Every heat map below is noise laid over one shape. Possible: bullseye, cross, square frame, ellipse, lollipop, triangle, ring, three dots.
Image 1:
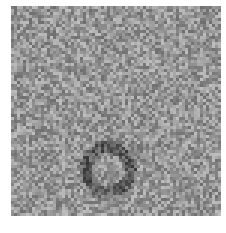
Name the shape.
ring
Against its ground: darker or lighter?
darker
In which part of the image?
bottom middle
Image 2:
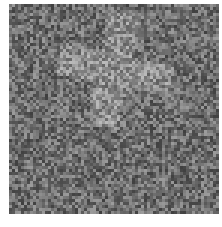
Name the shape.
cross
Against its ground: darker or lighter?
lighter
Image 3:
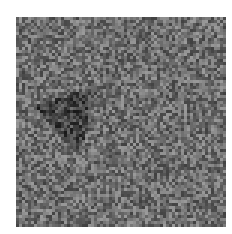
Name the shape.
triangle
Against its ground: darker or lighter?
darker
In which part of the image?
middle left
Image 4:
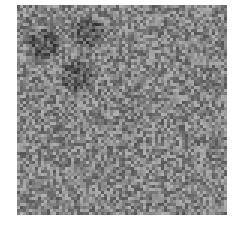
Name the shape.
three dots
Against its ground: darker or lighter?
darker
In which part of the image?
top left
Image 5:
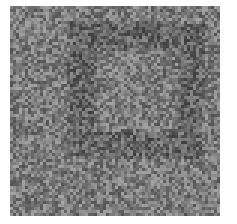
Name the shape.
square frame
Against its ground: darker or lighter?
darker
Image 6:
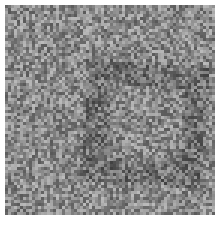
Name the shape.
square frame
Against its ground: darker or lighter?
darker
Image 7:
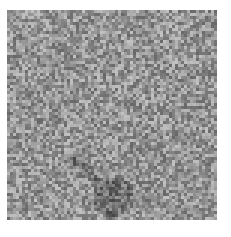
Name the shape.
lollipop
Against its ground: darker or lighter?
darker
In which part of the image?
bottom middle
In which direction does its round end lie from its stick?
down and right
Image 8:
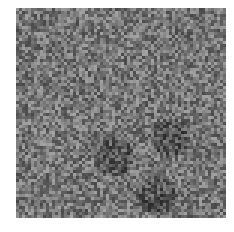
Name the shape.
three dots
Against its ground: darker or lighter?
darker
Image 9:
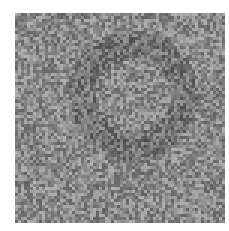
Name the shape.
ring
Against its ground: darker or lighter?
darker
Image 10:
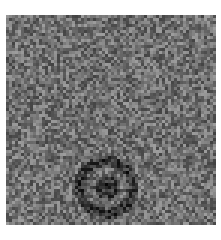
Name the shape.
bullseye
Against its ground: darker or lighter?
darker
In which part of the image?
bottom middle
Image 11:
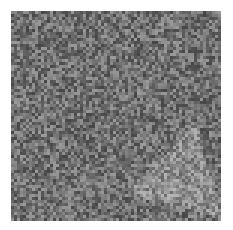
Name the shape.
triangle
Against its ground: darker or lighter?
lighter
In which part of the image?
bottom right
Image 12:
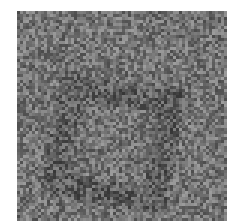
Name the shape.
square frame
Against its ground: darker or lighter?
darker
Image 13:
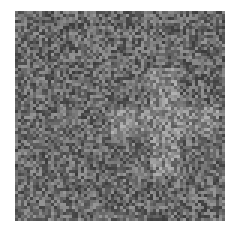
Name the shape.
cross
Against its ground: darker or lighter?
lighter
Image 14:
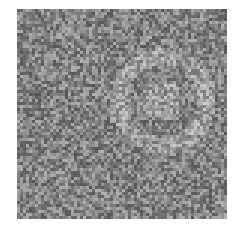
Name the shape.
bullseye
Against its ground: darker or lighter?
lighter
